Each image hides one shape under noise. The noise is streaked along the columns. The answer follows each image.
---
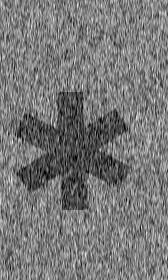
asterisk
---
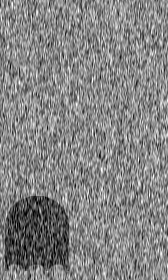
ghost
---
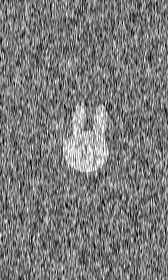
rabbit's head
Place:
centre
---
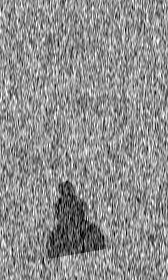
chess pawn
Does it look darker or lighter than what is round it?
darker
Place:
bottom middle
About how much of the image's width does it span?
a third
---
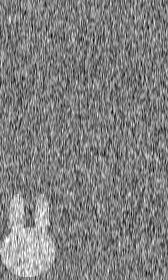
rabbit's head
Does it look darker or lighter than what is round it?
lighter
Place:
bottom left
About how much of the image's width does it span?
a third
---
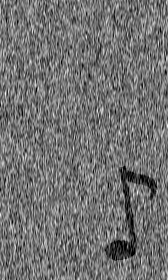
musical note
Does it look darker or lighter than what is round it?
darker
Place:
bottom right
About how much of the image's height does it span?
a third
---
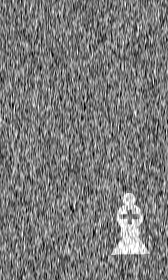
chess bishop
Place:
bottom right
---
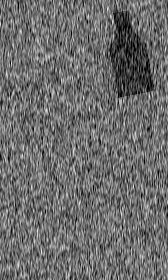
bottle
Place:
top right
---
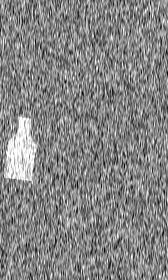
bottle
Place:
middle left
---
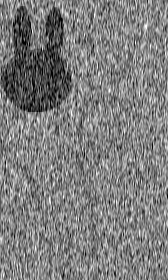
rabbit's head
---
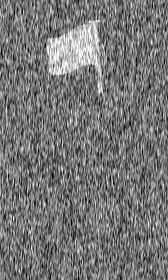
flag
